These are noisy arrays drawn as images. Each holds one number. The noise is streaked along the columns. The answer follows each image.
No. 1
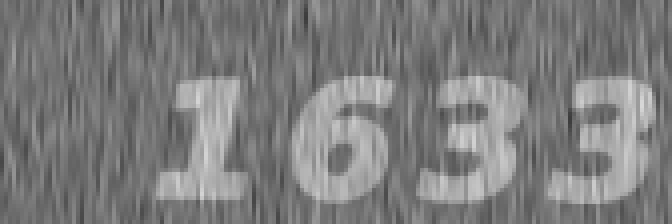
1633
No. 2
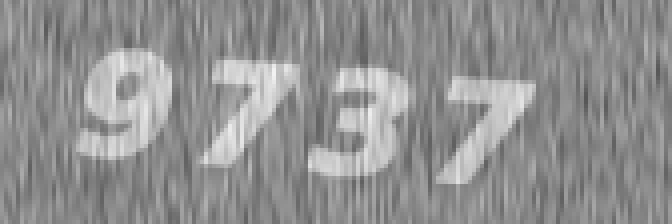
9737
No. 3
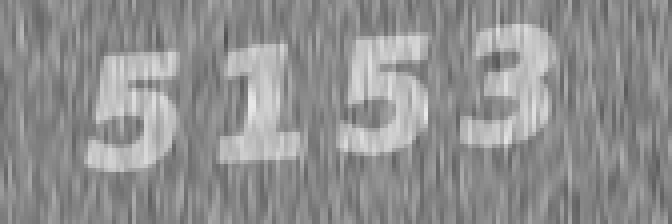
5153
